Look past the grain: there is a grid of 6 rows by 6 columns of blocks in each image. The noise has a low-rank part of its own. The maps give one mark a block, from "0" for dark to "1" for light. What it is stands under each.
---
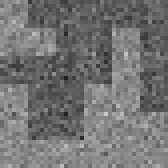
100000
110010
000010
100110
100111
111111
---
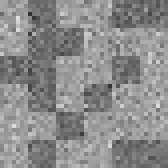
101100
100111
001101
101011
110111
101100
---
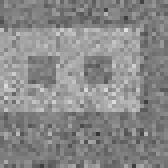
000000
111110
101010
111110
000000
000000
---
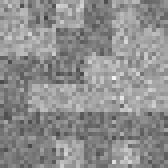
101010
110011
000111
011111
000000
001010
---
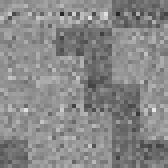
111100
110011
111011
111001
111101
011100
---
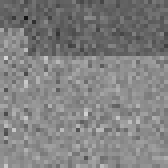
000000
100000
111111
111111
111111
111111
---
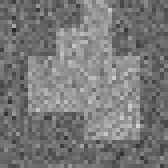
000100
001100
011110
011110
000110
000000
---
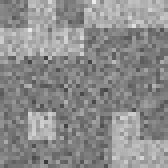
010111
111000
000000
000000
010010
000011
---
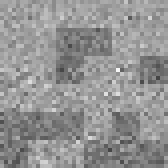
111111
110011
110110
111111
000101
011000
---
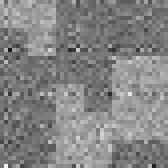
110000
010000
000011
001011
001111
001100
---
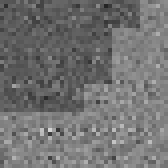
000001
000011
000011
000111
111111
111111
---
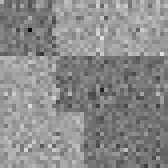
001111
001111
110000
110000
111000
111000
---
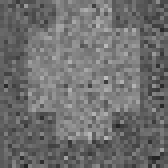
001100
011110
011110
011110
001100
000000
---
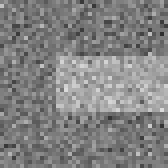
000000
000000
001111
001111
000000
000000
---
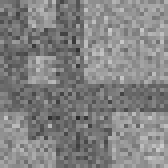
010111
000111
010111
000000
100011
110011
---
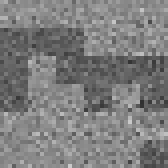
111111
000111
010000
011010
111111
111110
